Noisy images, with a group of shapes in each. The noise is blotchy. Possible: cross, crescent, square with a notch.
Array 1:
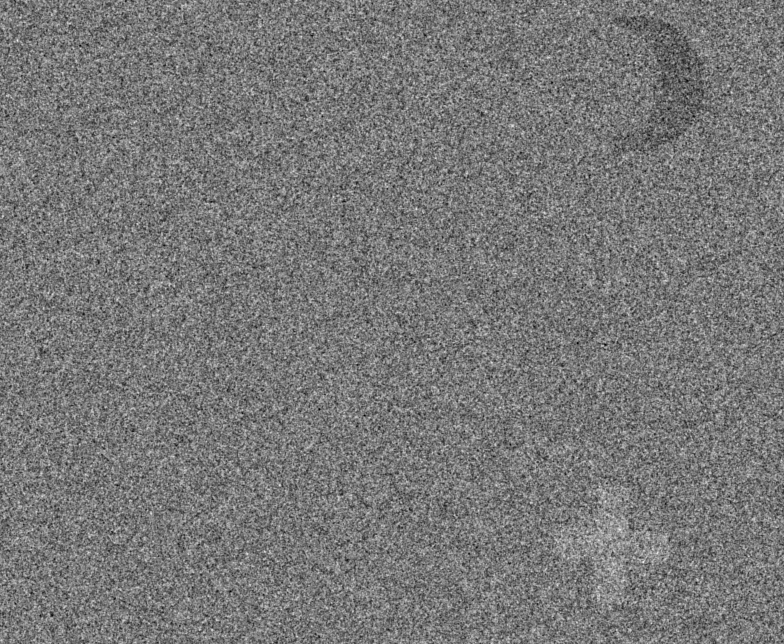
top right: dark crescent; bottom right: light cross
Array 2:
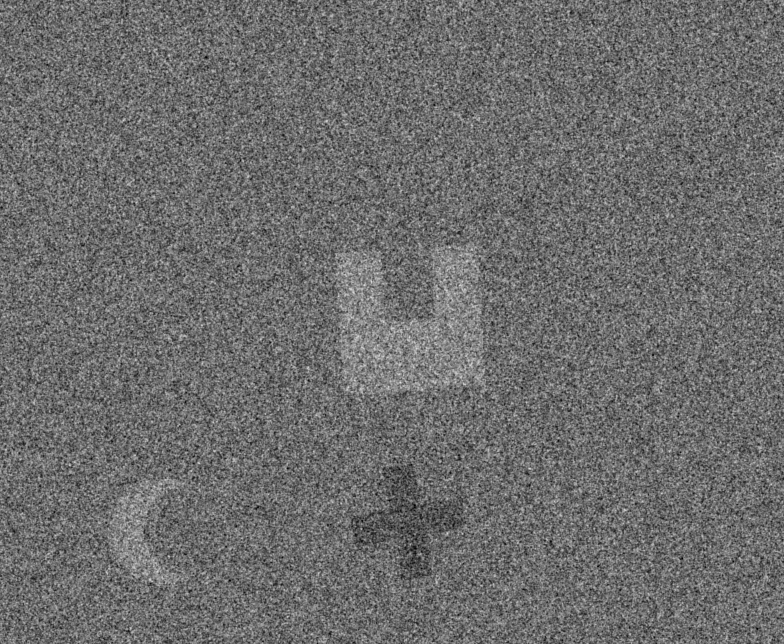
centre: light square with a notch; bottom left: light crescent; bottom middle: dark cross
